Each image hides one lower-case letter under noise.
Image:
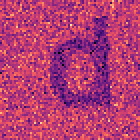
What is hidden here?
dark d
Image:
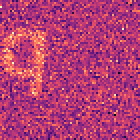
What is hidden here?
light q
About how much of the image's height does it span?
half
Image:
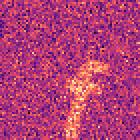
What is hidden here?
light f
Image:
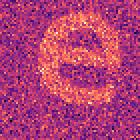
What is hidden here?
light e
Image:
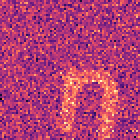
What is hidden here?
light n
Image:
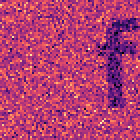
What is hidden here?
dark f
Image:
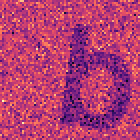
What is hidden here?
dark b
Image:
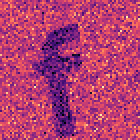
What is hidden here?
dark f
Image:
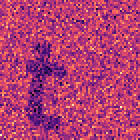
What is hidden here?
dark t
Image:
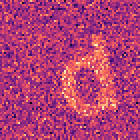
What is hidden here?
light d
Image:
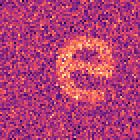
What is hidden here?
light e
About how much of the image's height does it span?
half
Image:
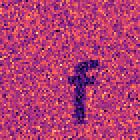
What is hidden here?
dark f
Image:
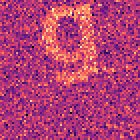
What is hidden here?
light g
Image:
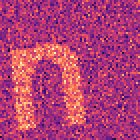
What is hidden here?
light n
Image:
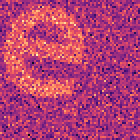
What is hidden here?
light e
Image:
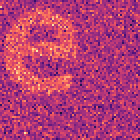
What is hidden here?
light e
